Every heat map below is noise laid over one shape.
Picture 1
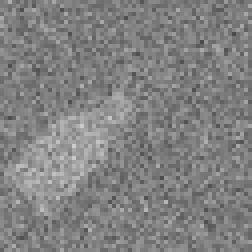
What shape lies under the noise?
bottle
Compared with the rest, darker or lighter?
lighter
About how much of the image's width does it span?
half
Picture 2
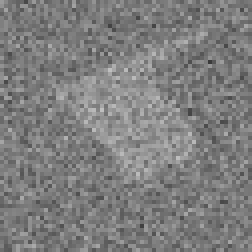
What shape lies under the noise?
flag
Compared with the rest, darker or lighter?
lighter
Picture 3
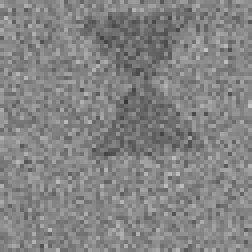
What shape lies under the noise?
bow tie
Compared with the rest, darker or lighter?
darker
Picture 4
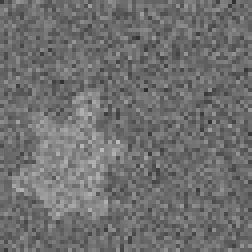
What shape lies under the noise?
turtle
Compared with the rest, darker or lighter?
lighter
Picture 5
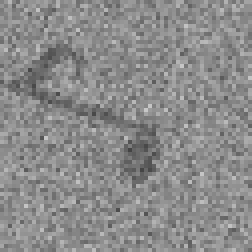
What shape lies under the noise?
musical note
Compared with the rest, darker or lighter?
darker
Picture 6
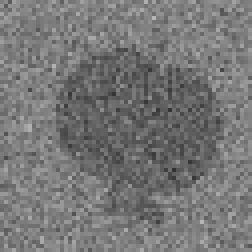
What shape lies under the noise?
apple
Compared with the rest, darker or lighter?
darker
